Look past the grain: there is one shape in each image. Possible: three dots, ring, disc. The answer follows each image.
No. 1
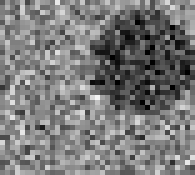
dark disc
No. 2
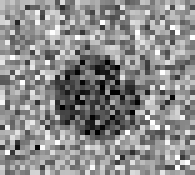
dark disc
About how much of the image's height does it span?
half
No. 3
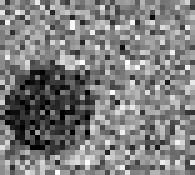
dark disc
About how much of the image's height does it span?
half
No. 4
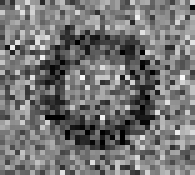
dark ring
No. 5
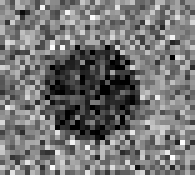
dark disc
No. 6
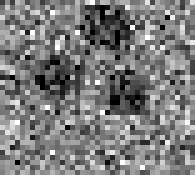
dark three dots
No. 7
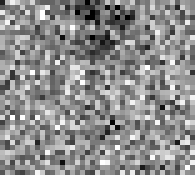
dark three dots, top middle
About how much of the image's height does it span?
a third
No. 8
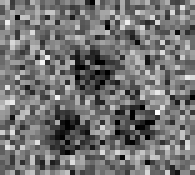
dark three dots
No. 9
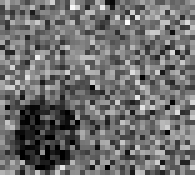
dark disc, bottom left
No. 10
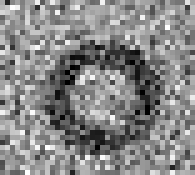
dark ring
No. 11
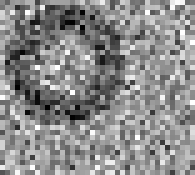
dark ring
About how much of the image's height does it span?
two thirds
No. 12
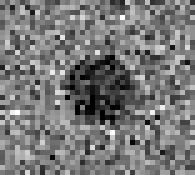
dark disc, centre
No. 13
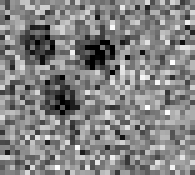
dark three dots
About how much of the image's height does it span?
half
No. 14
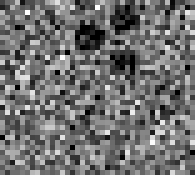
dark three dots, top middle
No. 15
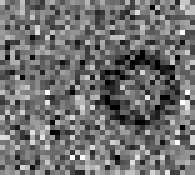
dark ring
